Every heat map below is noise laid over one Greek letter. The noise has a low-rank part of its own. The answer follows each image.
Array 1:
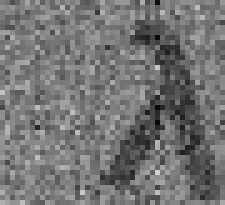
dark lambda
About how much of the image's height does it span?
nearly all
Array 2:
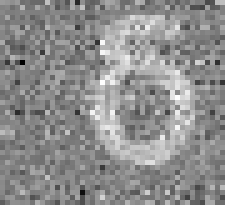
light delta
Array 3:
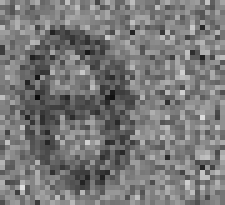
dark theta
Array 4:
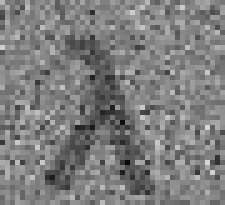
dark lambda
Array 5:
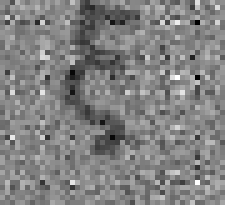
dark xi
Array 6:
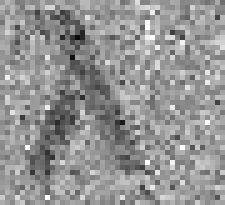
dark lambda
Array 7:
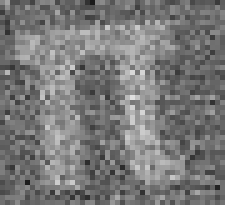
light pi
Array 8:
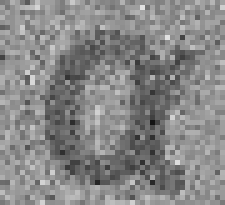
dark alpha
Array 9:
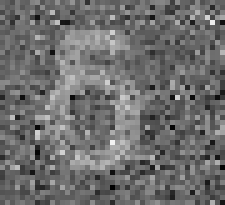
light delta
